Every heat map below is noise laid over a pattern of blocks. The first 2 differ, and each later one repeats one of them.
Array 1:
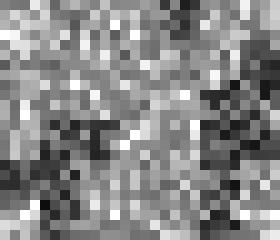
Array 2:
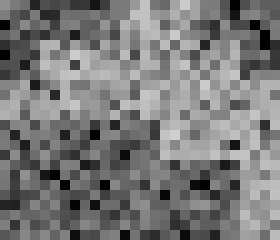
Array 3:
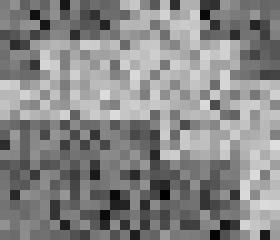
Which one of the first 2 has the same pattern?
2
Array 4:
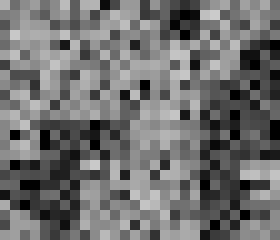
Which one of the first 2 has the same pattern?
1
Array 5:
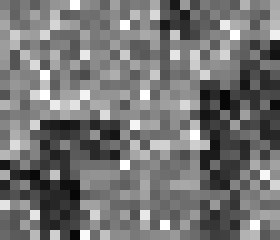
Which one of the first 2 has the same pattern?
1
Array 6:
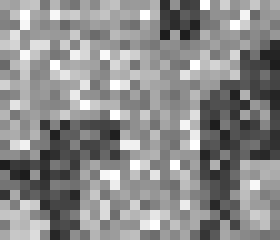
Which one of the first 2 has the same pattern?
1
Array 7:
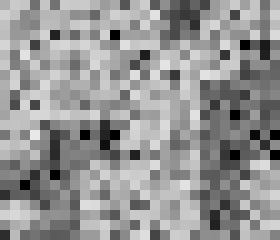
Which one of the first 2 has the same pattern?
1
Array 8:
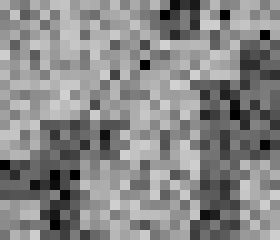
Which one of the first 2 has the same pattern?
1
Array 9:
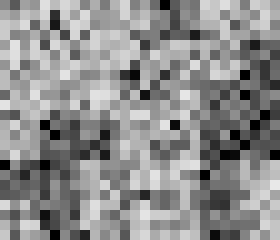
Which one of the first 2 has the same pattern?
1
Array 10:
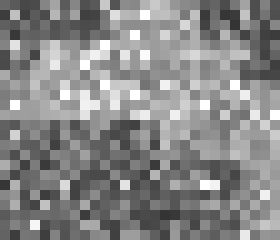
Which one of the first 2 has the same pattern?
2
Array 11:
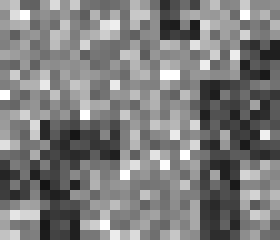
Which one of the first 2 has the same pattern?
1
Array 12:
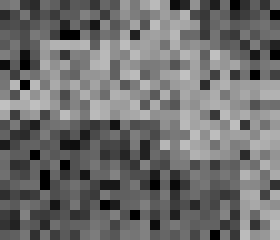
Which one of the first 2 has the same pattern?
2
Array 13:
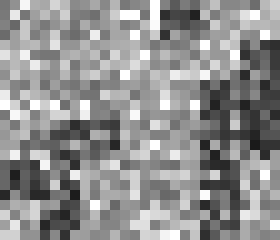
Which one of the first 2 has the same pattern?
1
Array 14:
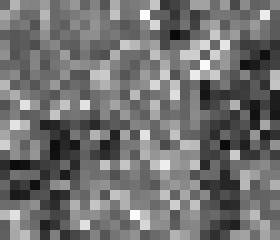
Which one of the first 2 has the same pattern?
1
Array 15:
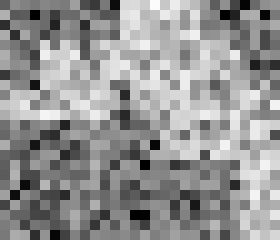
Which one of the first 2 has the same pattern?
2
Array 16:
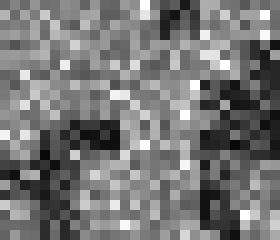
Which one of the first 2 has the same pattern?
1
